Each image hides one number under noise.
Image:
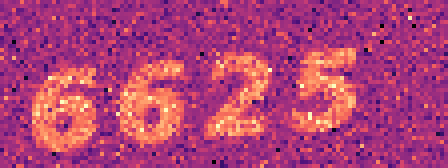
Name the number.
6625
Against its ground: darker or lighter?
lighter
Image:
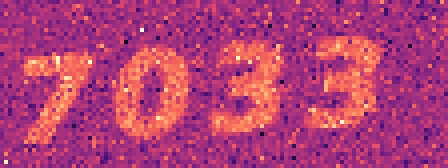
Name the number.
7033
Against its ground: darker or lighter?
lighter
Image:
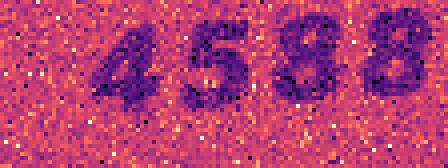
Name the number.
4588
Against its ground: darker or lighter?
darker
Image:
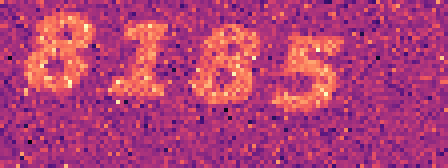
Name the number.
8185
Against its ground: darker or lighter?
lighter
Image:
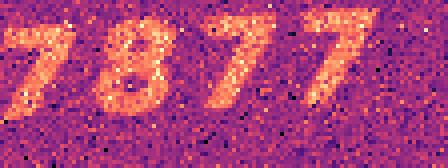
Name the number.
7877
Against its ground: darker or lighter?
lighter
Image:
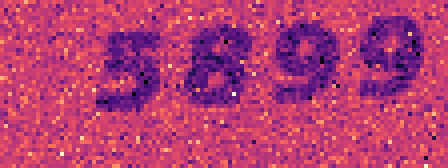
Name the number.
5899
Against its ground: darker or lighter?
darker
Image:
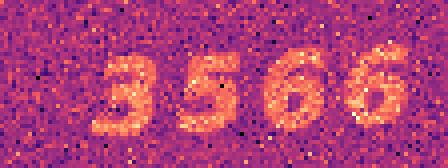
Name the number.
3566
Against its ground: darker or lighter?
lighter
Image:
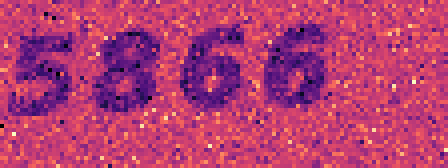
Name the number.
5866
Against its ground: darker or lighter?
darker
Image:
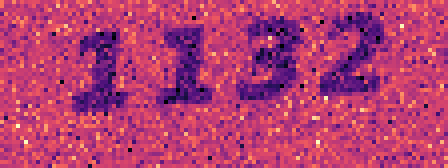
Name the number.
1132
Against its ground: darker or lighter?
darker
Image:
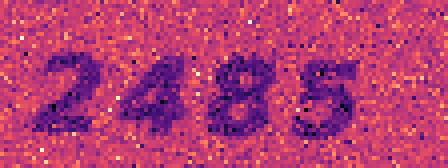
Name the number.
2485
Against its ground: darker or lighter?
darker
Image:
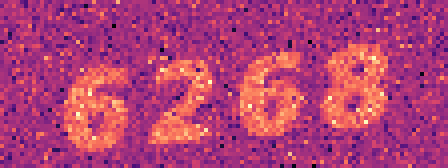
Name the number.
6268
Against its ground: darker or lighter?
lighter
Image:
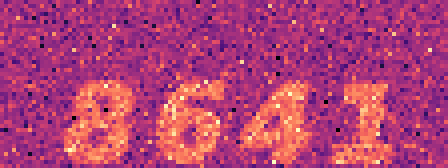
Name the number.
8641
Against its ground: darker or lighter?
lighter
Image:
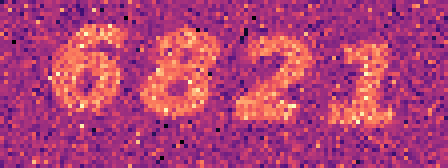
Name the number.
6821
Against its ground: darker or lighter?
lighter
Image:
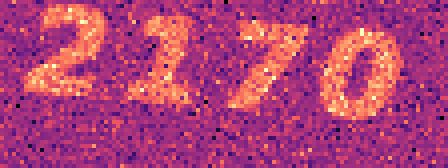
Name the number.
2170
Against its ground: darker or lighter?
lighter
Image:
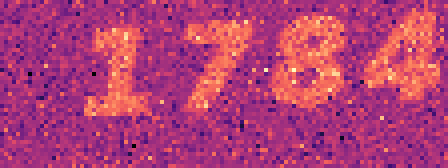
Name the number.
1784
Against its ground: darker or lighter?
lighter
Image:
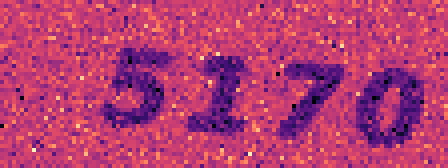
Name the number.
5170
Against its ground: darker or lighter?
darker
